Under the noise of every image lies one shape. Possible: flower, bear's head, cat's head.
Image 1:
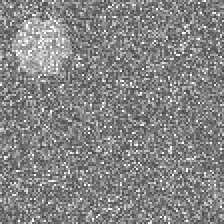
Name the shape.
flower
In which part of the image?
top left
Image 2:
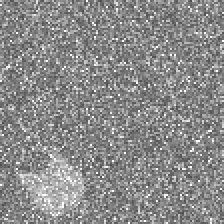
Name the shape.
cat's head
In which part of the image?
bottom left
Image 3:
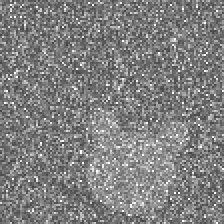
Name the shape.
bear's head
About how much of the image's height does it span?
half
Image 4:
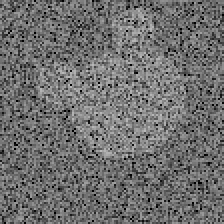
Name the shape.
bear's head
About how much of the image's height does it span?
two thirds
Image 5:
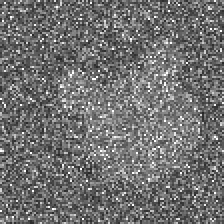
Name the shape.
bear's head
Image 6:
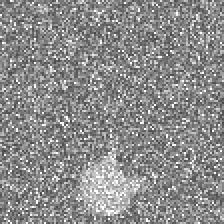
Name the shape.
cat's head
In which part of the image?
bottom middle
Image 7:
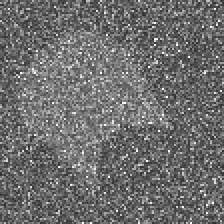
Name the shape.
cat's head
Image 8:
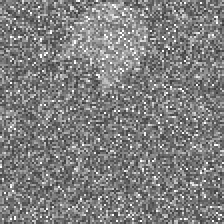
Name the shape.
cat's head
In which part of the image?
top middle
